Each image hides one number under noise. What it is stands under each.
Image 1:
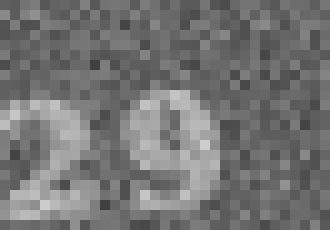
29
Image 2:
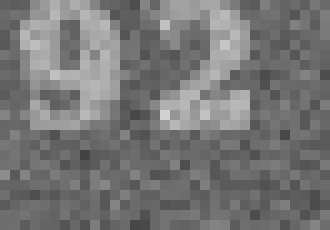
92
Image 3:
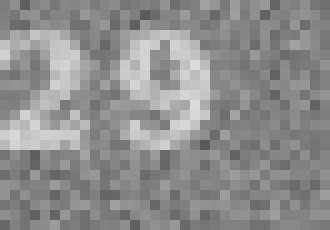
29
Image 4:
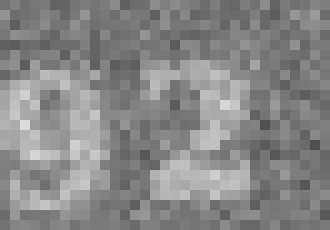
92
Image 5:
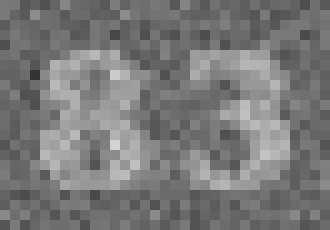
83
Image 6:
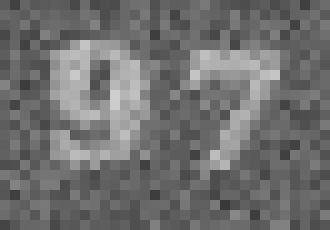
97
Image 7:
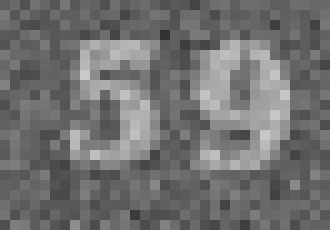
59
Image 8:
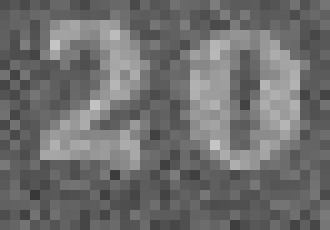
20
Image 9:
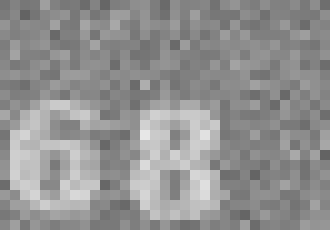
68
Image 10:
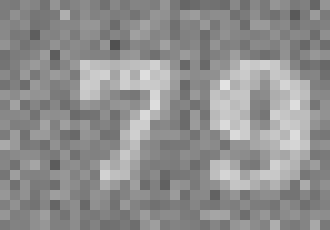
79
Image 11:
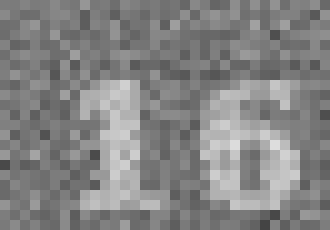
16
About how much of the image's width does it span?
two thirds
